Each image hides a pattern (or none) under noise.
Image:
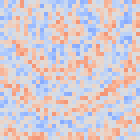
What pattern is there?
rings round one point
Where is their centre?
top middle
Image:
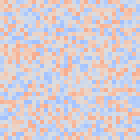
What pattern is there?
only noise
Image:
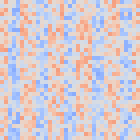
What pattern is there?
vertical stripes
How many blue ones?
5
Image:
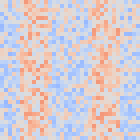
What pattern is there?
vertical stripes
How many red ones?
2
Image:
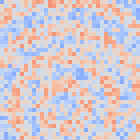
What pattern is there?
rings round one point
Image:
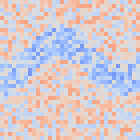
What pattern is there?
a wavy band
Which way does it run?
left to right
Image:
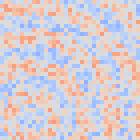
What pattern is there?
rings round one point
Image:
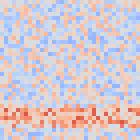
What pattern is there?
one horizontal stripe
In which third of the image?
bottom
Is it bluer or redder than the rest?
redder
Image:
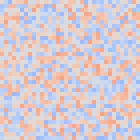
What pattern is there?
only noise
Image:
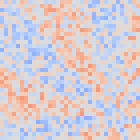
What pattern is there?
spokes from one point
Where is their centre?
bottom right
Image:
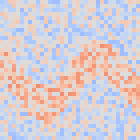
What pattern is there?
a wavy band
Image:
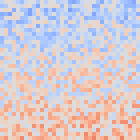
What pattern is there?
a smooth slope
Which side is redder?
bottom
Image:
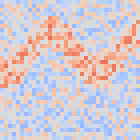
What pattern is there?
a wavy band
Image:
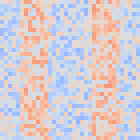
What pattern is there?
vertical stripes
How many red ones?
2
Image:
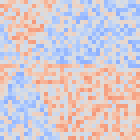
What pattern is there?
spokes from one point
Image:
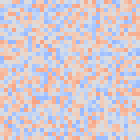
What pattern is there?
only noise
